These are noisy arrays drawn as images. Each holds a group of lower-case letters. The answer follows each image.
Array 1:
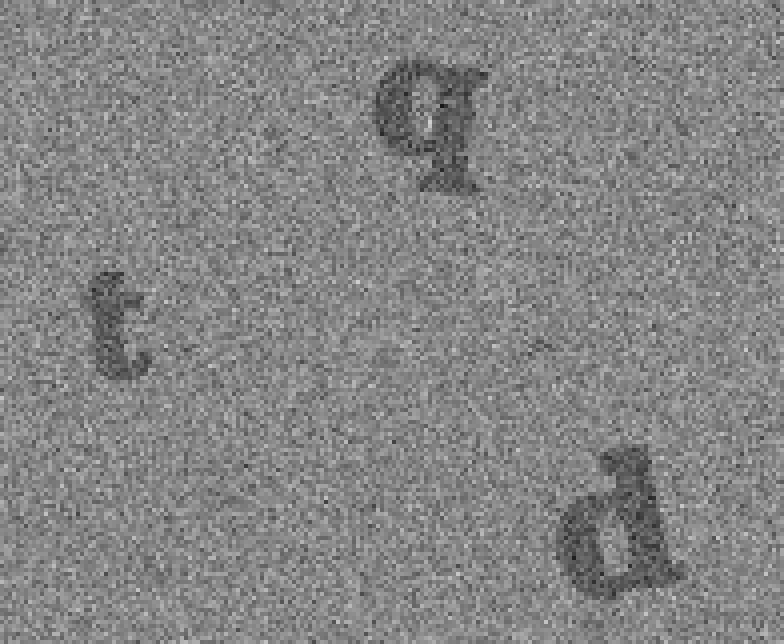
top middle: dark q; middle left: dark t; bottom right: dark d
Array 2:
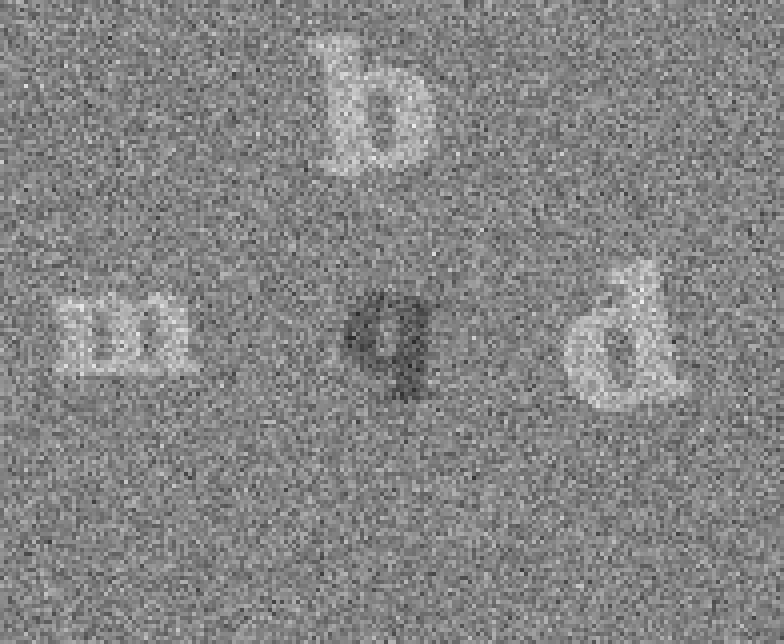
top middle: light b; middle left: light m; centre: dark q; middle right: light d
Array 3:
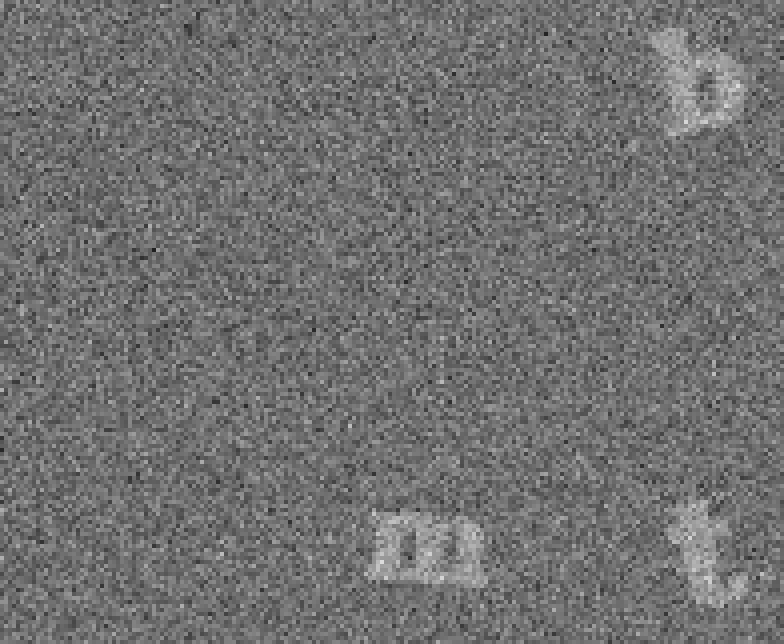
top right: light b; bottom middle: light m; bottom right: light t
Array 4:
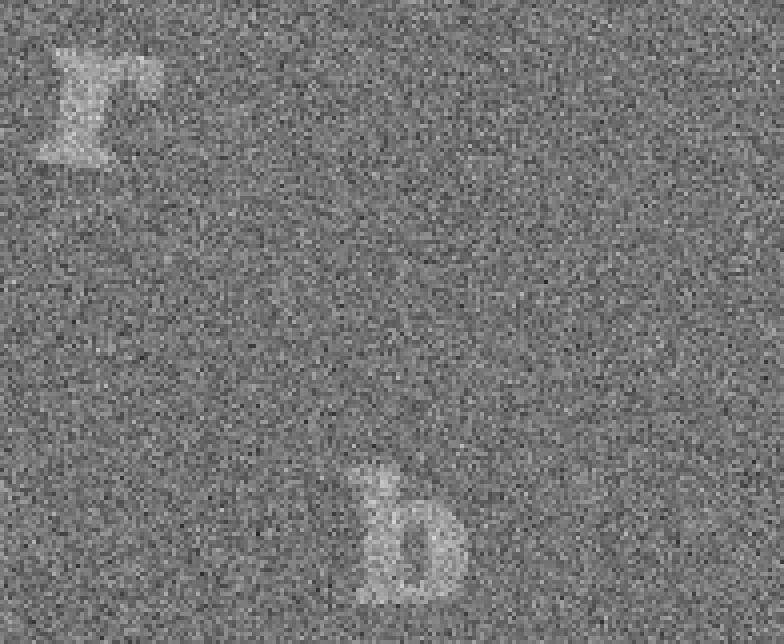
top left: light r; bottom middle: light b
